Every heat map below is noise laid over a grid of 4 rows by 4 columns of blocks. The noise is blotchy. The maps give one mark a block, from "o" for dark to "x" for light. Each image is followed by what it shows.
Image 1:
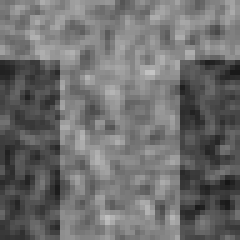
xxxx
oxxo
oxxo
oxxo
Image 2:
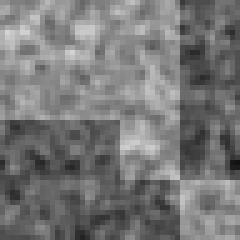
xxxo
xxxo
ooxo
ooox
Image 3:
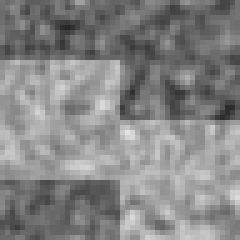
oooo
xxoo
xxxx
ooxx
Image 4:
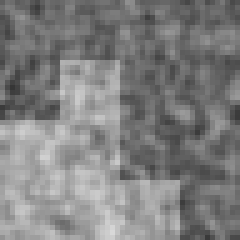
oooo
oxoo
xxoo
xxxo
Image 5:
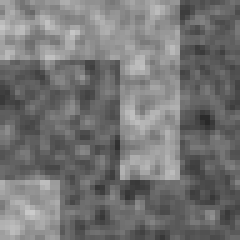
xxxo
ooxo
ooxo
xooo
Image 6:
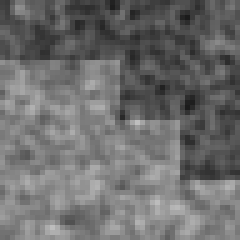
oooo
xxoo
xxxo
xxxx
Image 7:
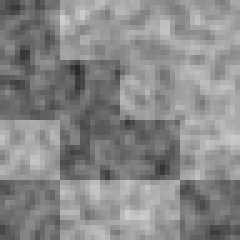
oxxx
ooxx
xoox
oxxo
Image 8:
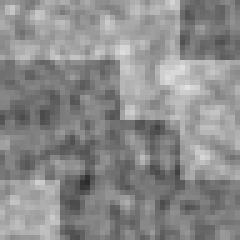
xxxo
ooxx
ooox
xooo
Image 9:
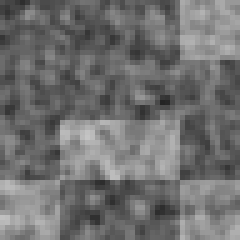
ooox
oooo
oxxo
xoox
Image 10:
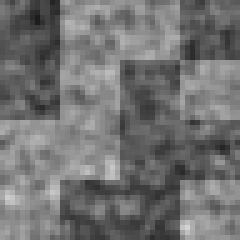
oxxo
oxox
xxoo
xoox
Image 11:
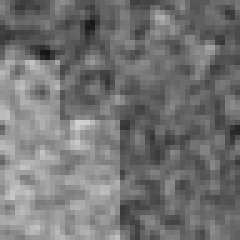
oooo
xooo
xxoo
xxoo
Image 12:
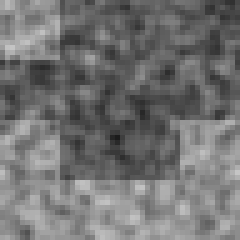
xooo
oooo
xoox
xxxx
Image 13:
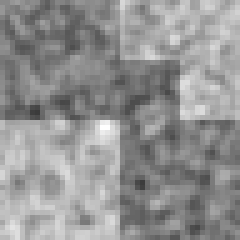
ooxx
ooox
xxoo
xxoo
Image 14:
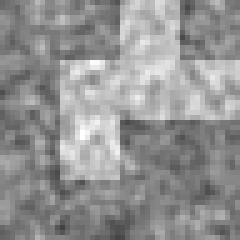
ooxo
oxxx
oxoo
oooo
